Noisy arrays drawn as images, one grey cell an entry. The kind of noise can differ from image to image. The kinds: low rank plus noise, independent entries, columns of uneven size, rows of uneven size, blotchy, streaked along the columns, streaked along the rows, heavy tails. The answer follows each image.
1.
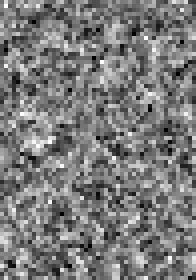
blotchy
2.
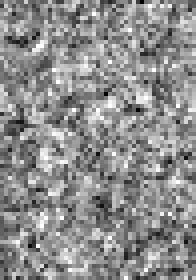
blotchy
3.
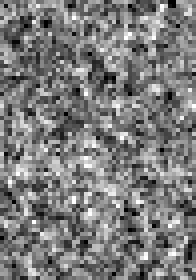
blotchy
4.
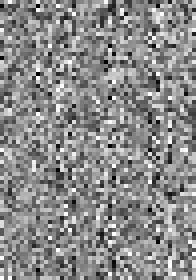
columns of uneven size
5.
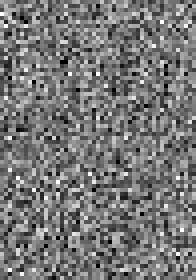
low rank plus noise
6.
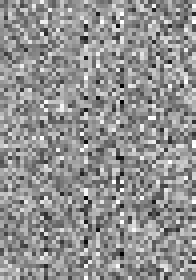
columns of uneven size
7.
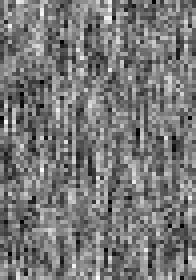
streaked along the columns
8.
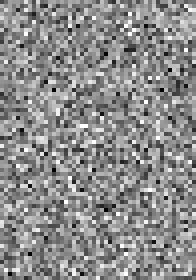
independent entries
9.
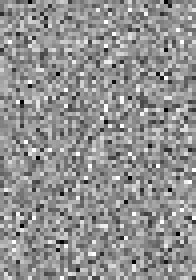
heavy tails
